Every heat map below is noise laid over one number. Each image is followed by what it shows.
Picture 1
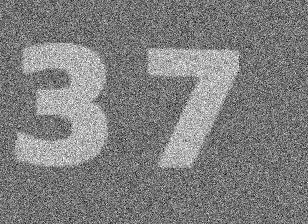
37
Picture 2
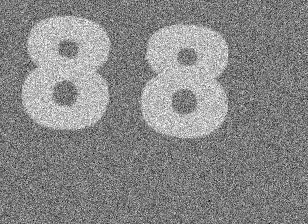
88
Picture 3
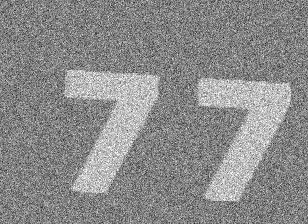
77
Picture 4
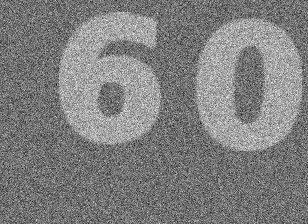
60
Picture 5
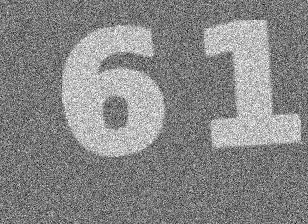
61
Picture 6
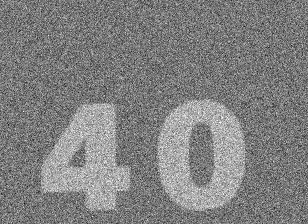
40
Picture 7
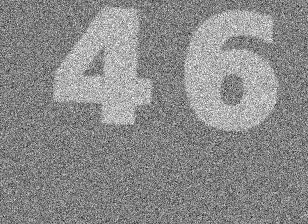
46
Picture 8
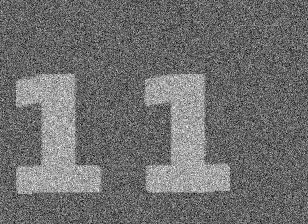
11
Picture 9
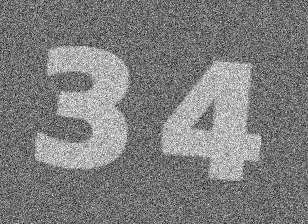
34
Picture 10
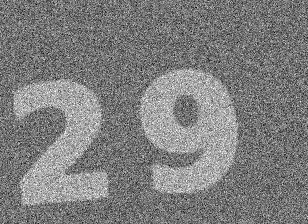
29
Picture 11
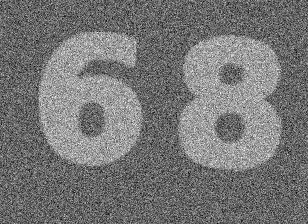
68
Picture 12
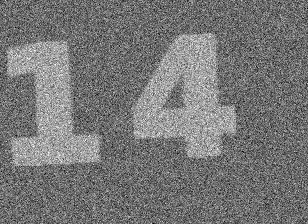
14
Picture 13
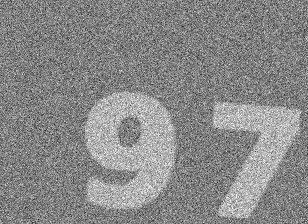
97
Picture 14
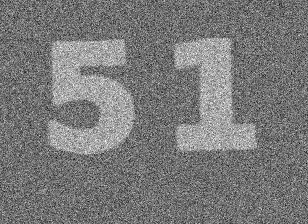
51
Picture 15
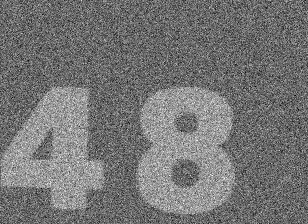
48
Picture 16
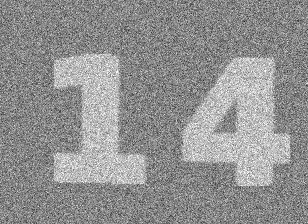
14
